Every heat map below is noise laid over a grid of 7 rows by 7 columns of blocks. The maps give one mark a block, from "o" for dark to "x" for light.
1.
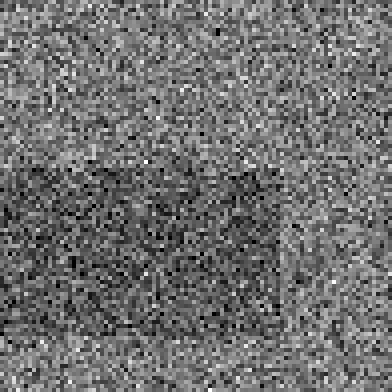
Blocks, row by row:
x x x x x x x
x x x x x x x
x x x x x x x
o o o o o x x
o o o o o x x
o o o o o x x
x x x x x x x
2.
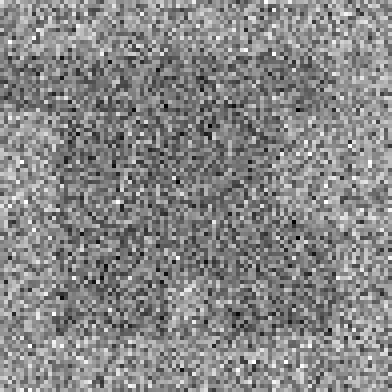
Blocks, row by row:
x x x x x x x
o o o o o o x
x o o o o x x
x o o o o x x
x o o o o o x
x o o x o o x
x x x x x x x
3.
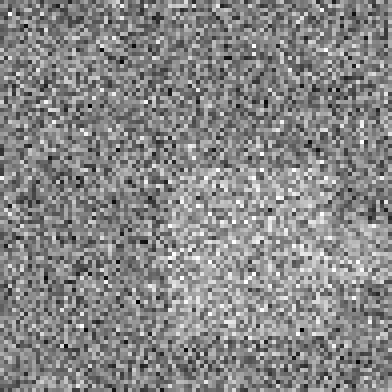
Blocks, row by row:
o o o o o o o
o o o o o o o
o o o o o o o
o o o x x x o
o o o x x x x
o o o x x x o
o o o o o o o
